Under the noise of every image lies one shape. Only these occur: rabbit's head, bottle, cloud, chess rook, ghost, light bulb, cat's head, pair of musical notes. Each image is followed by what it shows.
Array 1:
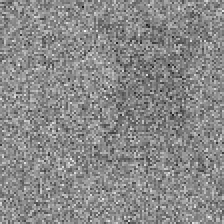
chess rook
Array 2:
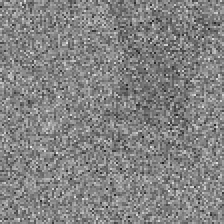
chess rook
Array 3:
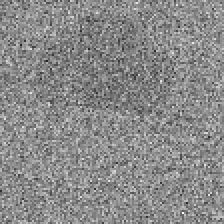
cloud
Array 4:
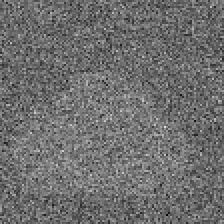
cloud
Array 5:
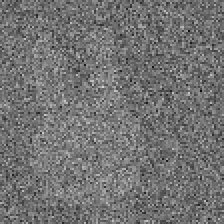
rabbit's head
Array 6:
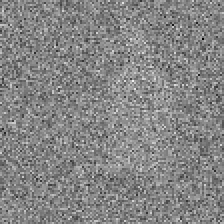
bottle
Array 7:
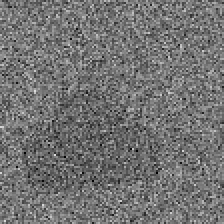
cloud
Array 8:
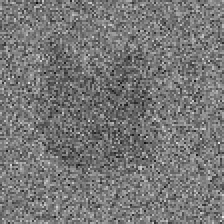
cat's head
